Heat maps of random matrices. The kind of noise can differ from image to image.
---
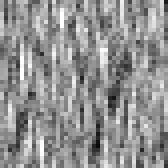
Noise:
streaked along the columns
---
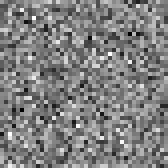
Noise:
independent entries
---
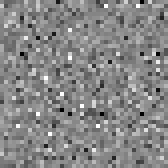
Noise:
heavy tails
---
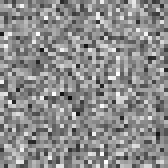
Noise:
independent entries
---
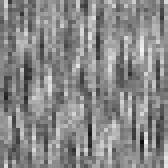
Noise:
streaked along the columns
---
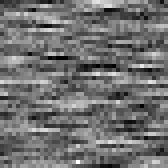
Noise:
streaked along the rows
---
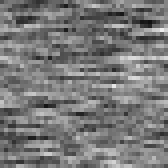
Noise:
streaked along the rows
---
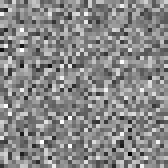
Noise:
low rank plus noise
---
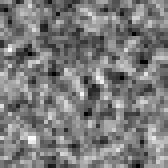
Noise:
blotchy
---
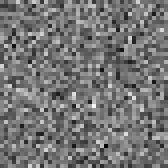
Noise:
independent entries
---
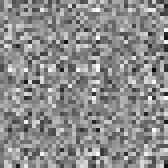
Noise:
low rank plus noise
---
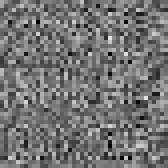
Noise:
low rank plus noise
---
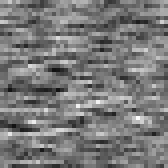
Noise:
streaked along the rows
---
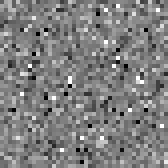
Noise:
heavy tails
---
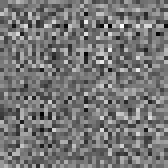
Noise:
low rank plus noise
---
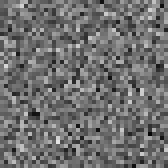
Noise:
independent entries
